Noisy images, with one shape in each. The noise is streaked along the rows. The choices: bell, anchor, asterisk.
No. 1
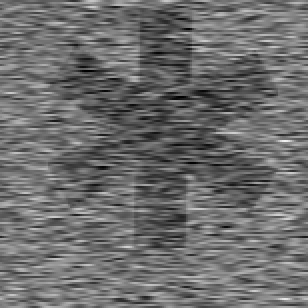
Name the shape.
asterisk
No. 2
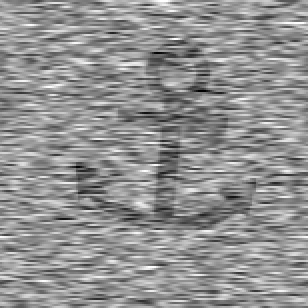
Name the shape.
anchor
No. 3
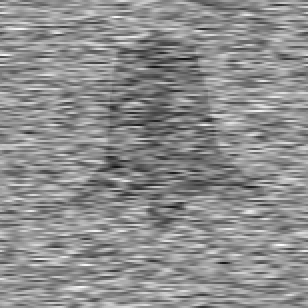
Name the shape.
bell
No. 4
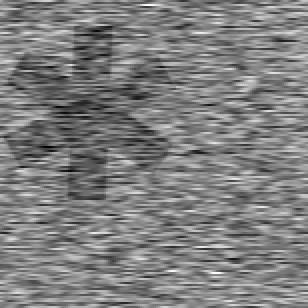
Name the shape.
asterisk
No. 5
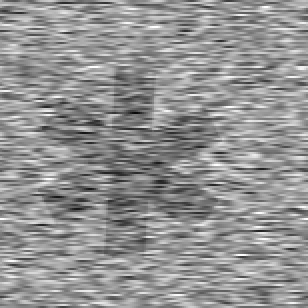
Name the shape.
asterisk
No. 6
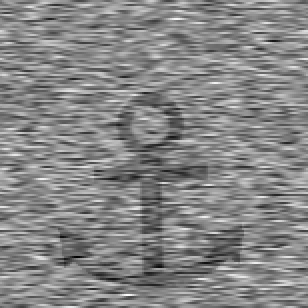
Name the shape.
anchor
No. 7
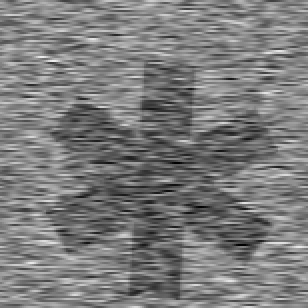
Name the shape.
asterisk
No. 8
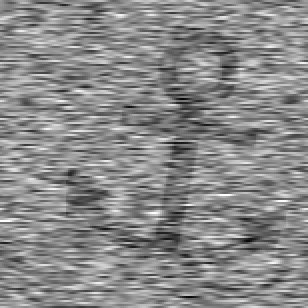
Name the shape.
anchor
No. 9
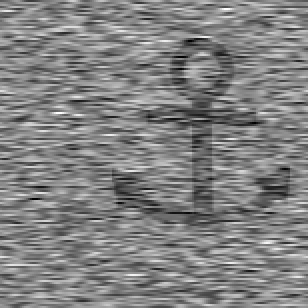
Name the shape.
anchor
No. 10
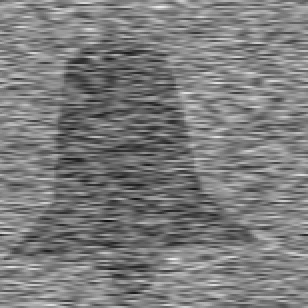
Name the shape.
bell
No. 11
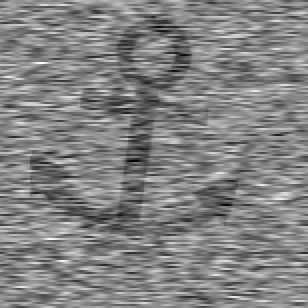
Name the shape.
anchor
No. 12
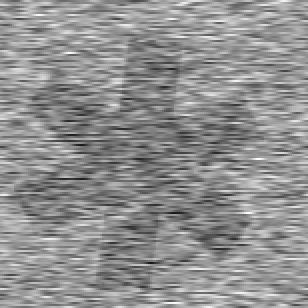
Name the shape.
asterisk
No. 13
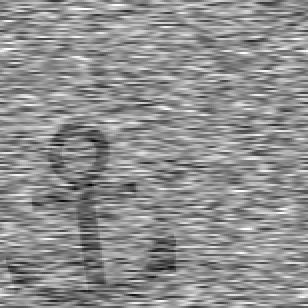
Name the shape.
anchor
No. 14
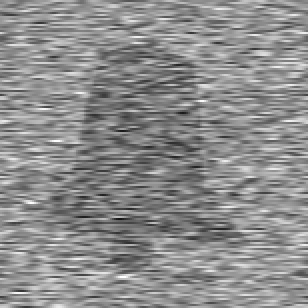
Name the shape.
bell
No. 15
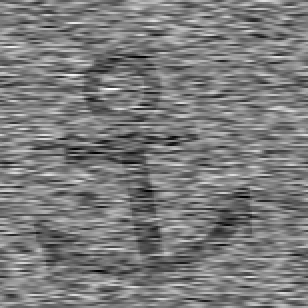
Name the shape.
anchor
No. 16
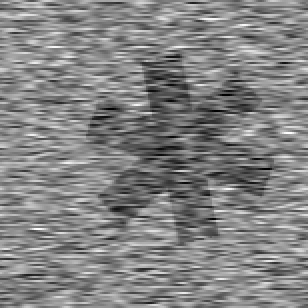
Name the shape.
asterisk
